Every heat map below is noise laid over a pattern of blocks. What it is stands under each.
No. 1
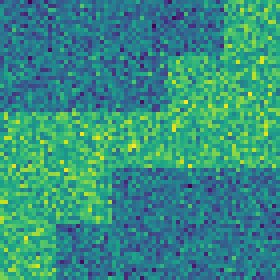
the same after a half turn
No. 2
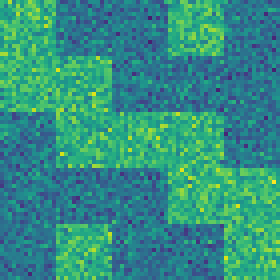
the same after a half turn
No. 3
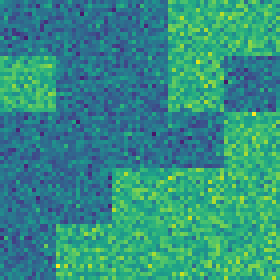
no symmetry
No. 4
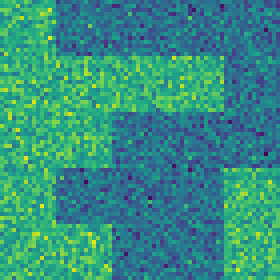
no symmetry
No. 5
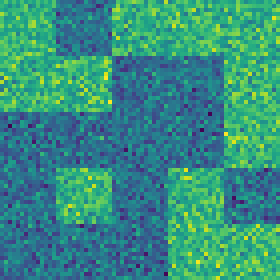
mirrored about the diagonal from the bottom left
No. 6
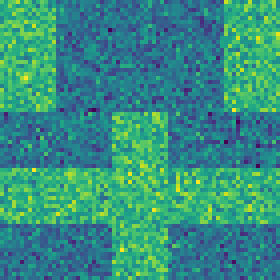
left and right mirror each other
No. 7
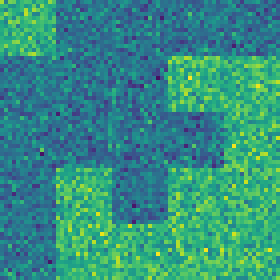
mirrored about the diagonal from the top left
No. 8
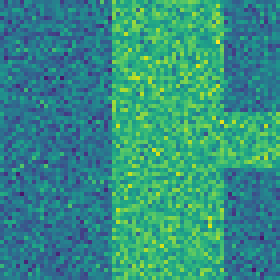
top and bottom mirror each other
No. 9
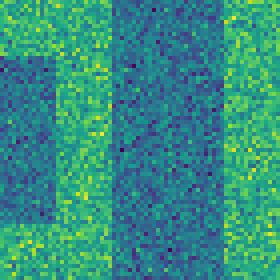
top and bottom mirror each other
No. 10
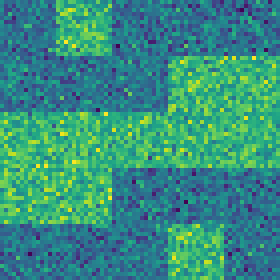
the same after a half turn
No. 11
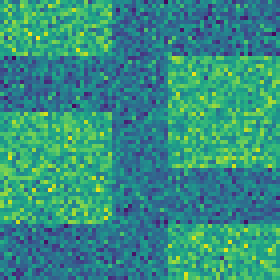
the same after a half turn
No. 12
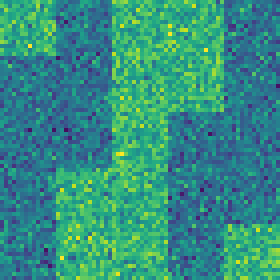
the same after a half turn
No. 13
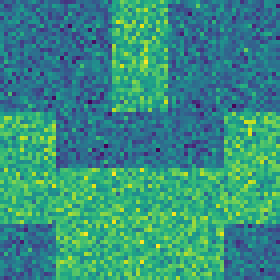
left and right mirror each other
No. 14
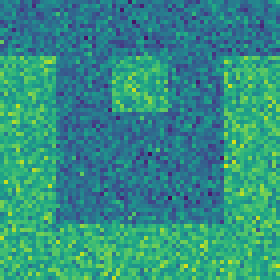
left and right mirror each other
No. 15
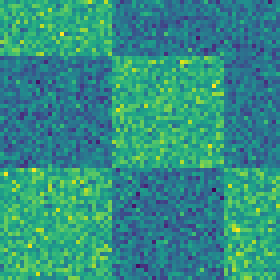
mirrored about the diagonal from the bottom left
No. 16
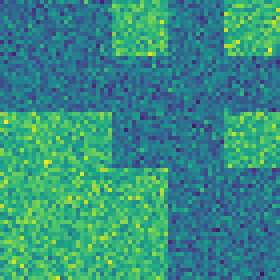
mirrored about the diagonal from the bottom left
